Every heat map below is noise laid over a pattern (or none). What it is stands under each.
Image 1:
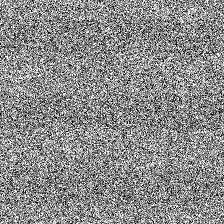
horizontal stripes
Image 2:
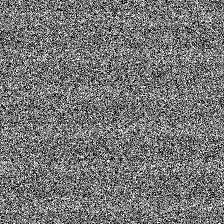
horizontal stripes
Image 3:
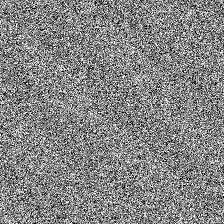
diagonal stripes
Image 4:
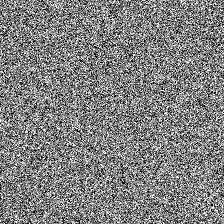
only noise
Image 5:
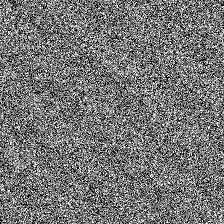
diagonal stripes
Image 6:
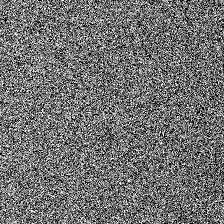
a smooth slope
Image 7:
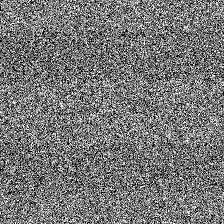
horizontal stripes
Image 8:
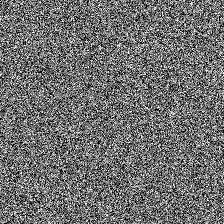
only noise
